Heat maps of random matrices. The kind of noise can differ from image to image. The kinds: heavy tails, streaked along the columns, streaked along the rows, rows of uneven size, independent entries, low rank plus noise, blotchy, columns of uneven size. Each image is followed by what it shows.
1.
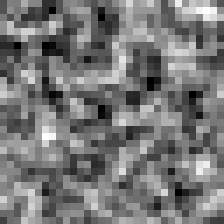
blotchy
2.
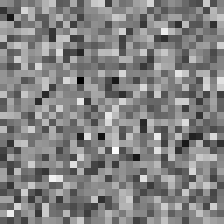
independent entries
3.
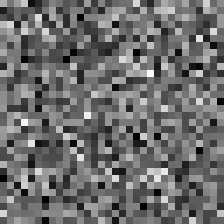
independent entries
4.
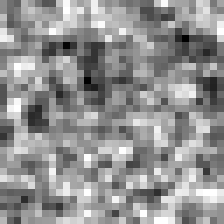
blotchy
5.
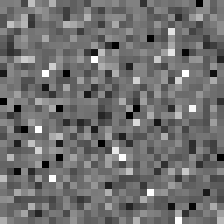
heavy tails
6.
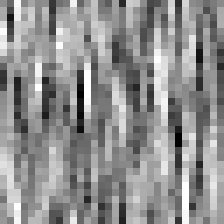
streaked along the columns
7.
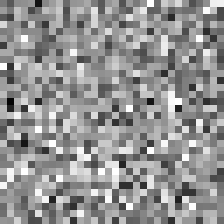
independent entries
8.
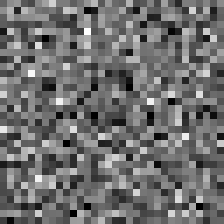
low rank plus noise
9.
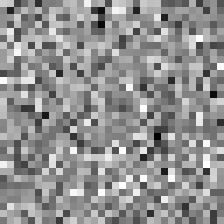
independent entries
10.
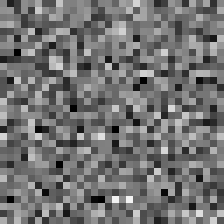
independent entries
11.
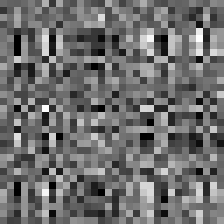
low rank plus noise
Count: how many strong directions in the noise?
one
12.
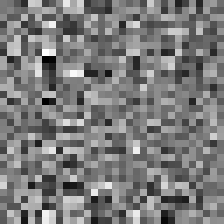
low rank plus noise
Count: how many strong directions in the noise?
two
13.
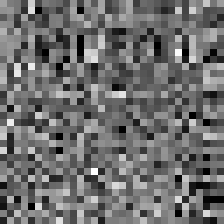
low rank plus noise
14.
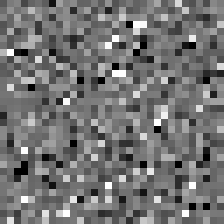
heavy tails
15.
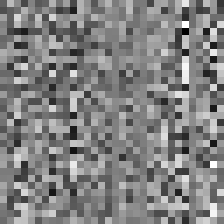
columns of uneven size
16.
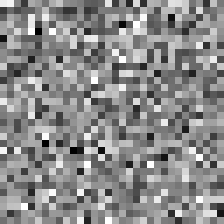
independent entries
